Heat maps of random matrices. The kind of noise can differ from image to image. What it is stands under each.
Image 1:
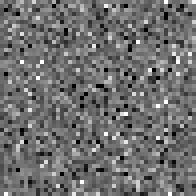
heavy tails
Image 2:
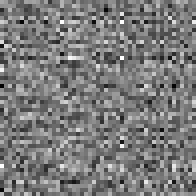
low rank plus noise
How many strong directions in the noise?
two
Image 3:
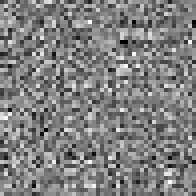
low rank plus noise
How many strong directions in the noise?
two
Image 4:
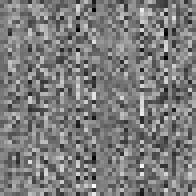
columns of uneven size
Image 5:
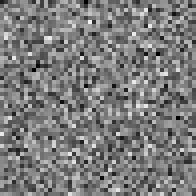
independent entries
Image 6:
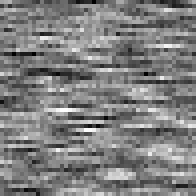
streaked along the rows
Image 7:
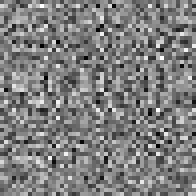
low rank plus noise
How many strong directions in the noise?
two
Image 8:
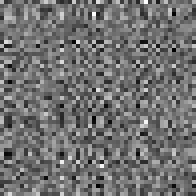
low rank plus noise
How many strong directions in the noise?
one
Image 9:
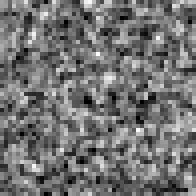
blotchy
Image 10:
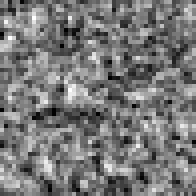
blotchy
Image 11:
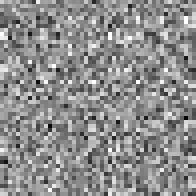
low rank plus noise
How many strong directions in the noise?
two
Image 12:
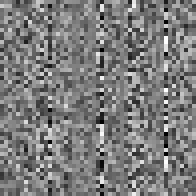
columns of uneven size
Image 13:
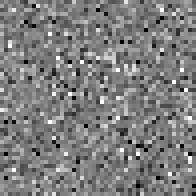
heavy tails
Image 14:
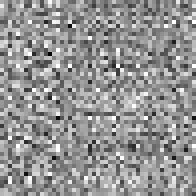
low rank plus noise
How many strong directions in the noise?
two
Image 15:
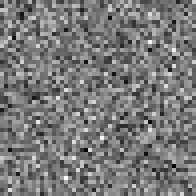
independent entries
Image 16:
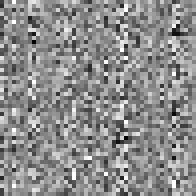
columns of uneven size
